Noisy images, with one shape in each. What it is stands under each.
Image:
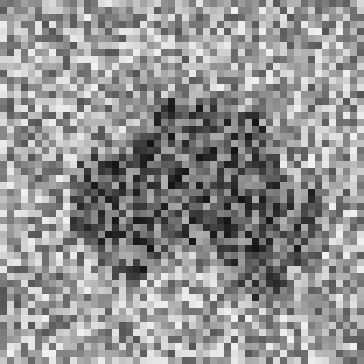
car
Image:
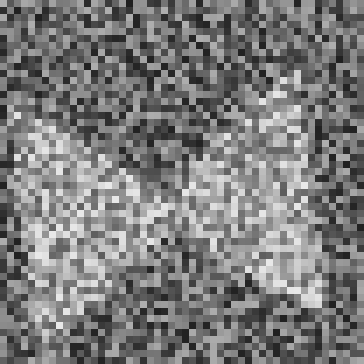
bow tie
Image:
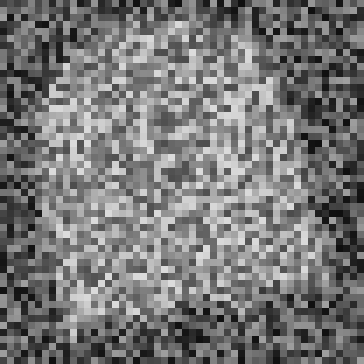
ghost
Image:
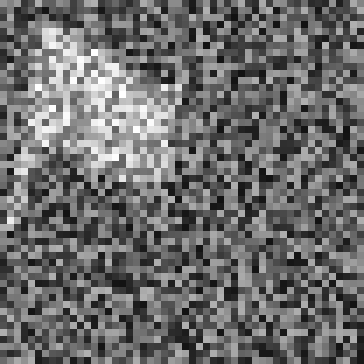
flag
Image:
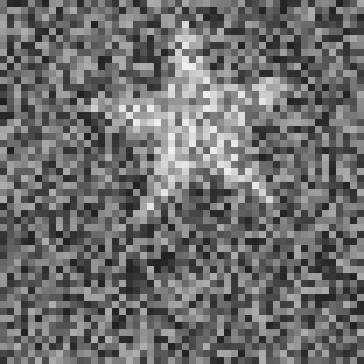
star
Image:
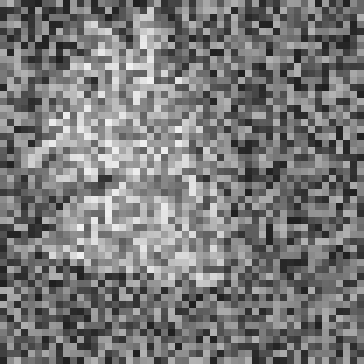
chess knight
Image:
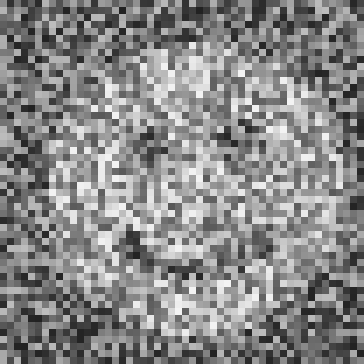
smiling face
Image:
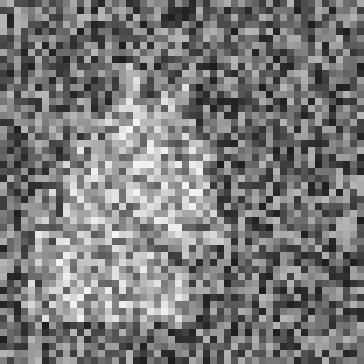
chess knight
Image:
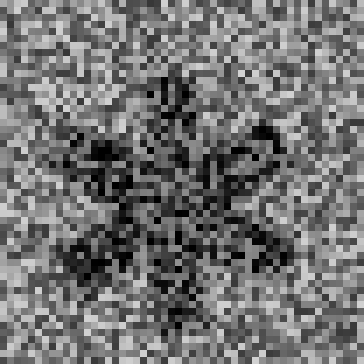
asterisk
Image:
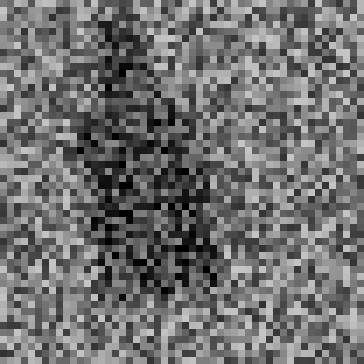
bottle
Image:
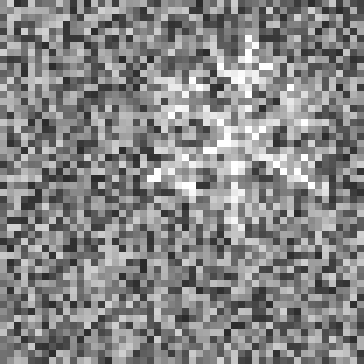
snowflake
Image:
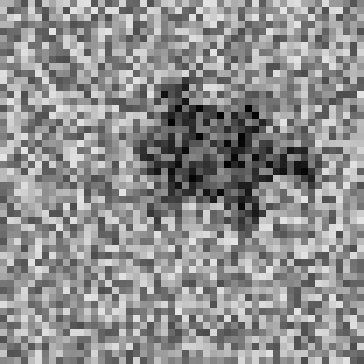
turtle
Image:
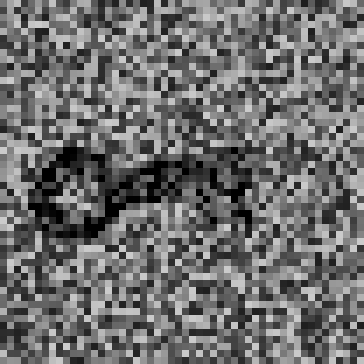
key
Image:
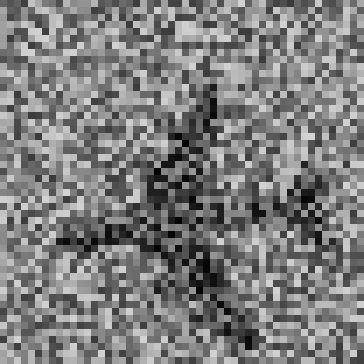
airplane
